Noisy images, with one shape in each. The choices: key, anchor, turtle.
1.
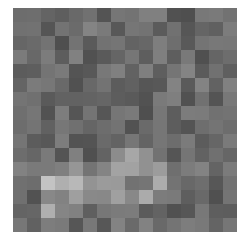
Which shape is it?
key
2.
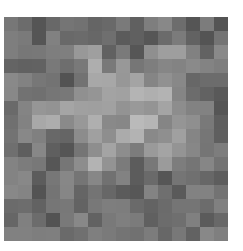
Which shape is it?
turtle
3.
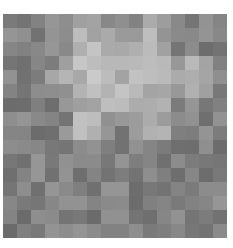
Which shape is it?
turtle
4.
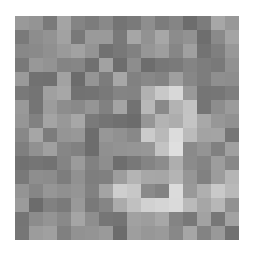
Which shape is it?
anchor
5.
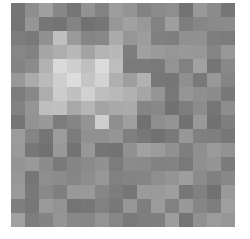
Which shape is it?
turtle
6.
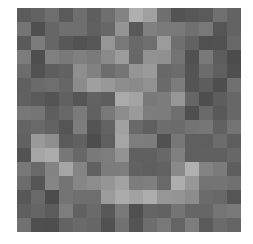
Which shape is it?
anchor
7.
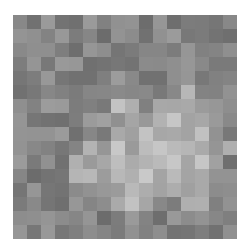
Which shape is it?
turtle
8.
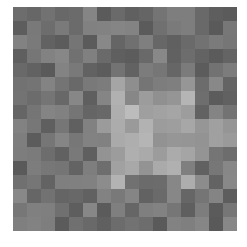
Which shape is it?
turtle
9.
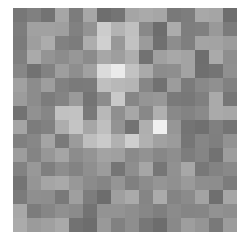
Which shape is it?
anchor
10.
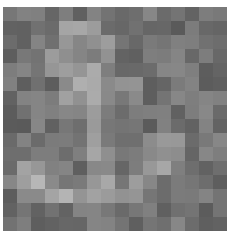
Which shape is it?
anchor
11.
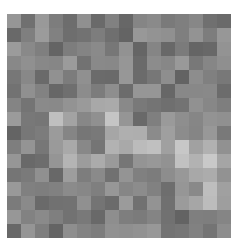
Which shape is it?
key
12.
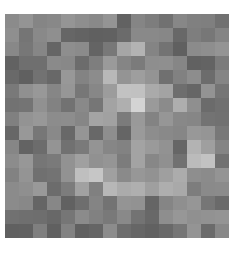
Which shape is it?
anchor
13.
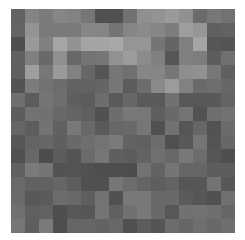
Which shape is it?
key
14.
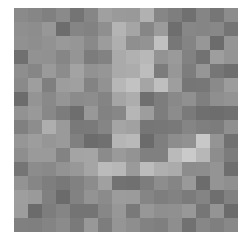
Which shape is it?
anchor
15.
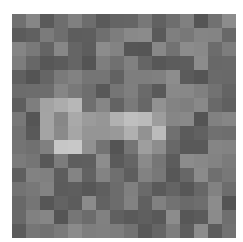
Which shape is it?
key
